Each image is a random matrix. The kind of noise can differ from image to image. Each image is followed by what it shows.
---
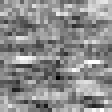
streaked along the rows
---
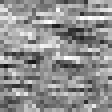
streaked along the rows
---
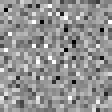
heavy tails
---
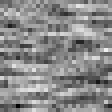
streaked along the rows
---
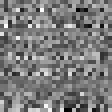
rows of uneven size
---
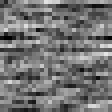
streaked along the rows
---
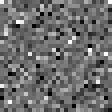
heavy tails
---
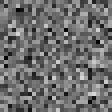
low rank plus noise
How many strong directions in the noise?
five to eight
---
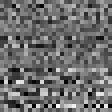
rows of uneven size
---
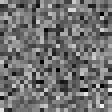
independent entries
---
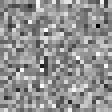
independent entries
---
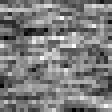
streaked along the rows
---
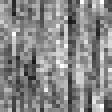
streaked along the columns
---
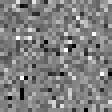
heavy tails
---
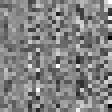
columns of uneven size
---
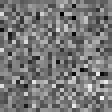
low rank plus noise
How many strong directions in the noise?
five to eight
